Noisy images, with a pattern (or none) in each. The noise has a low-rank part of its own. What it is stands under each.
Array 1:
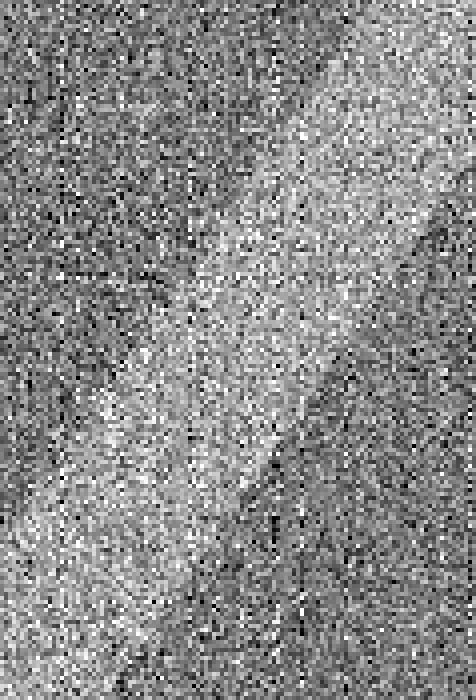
a diagonal band
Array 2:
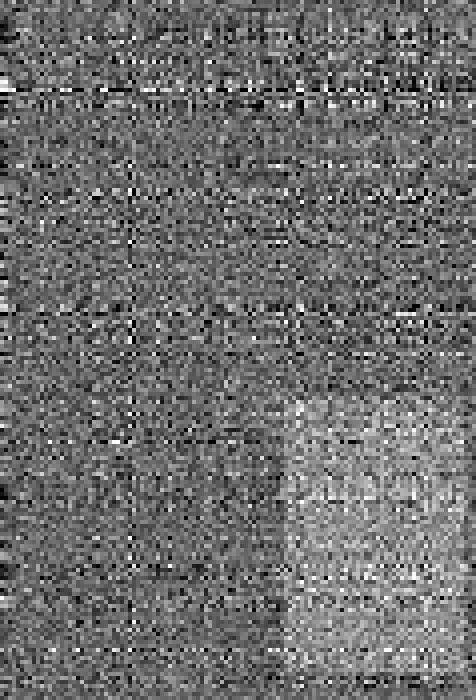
one block
